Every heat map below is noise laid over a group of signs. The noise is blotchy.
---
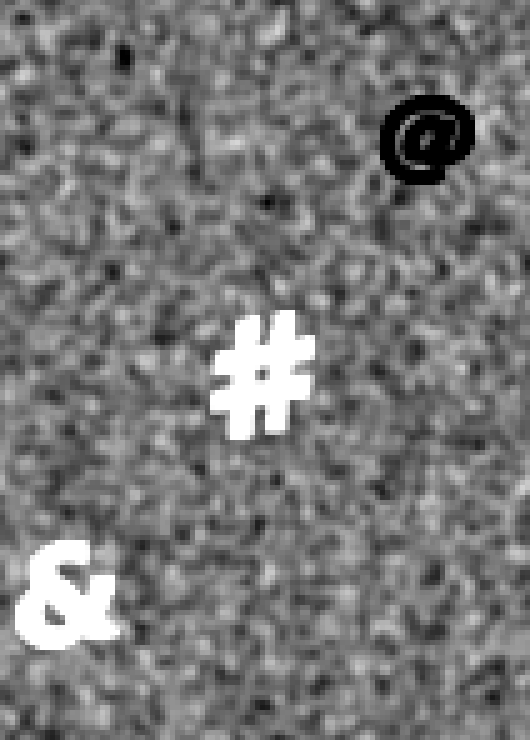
top right: dark at sign; centre: light hash sign; bottom left: light ampersand
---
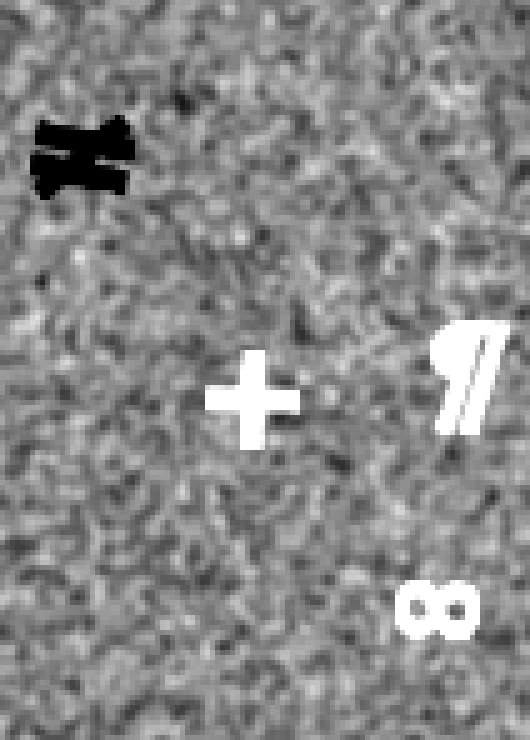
top left: dark not-equal sign; centre: light plus sign; middle right: light pilcrow; bottom right: light infinity sign
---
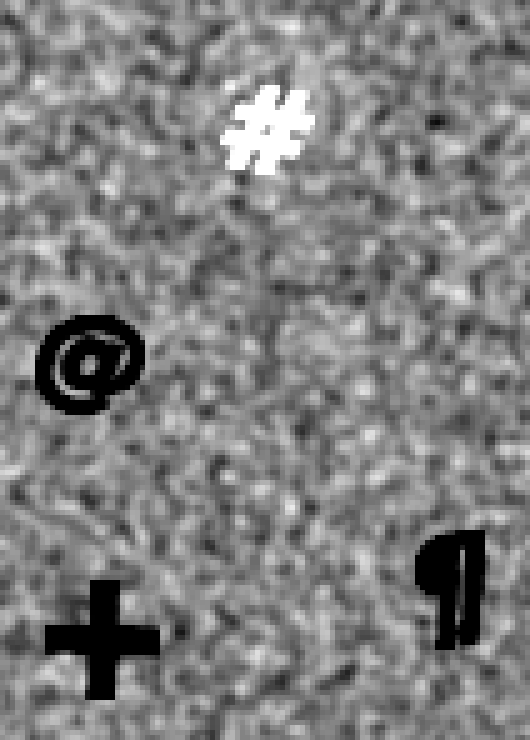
top middle: light hash sign; middle left: dark at sign; bottom left: dark plus sign; bottom right: dark pilcrow
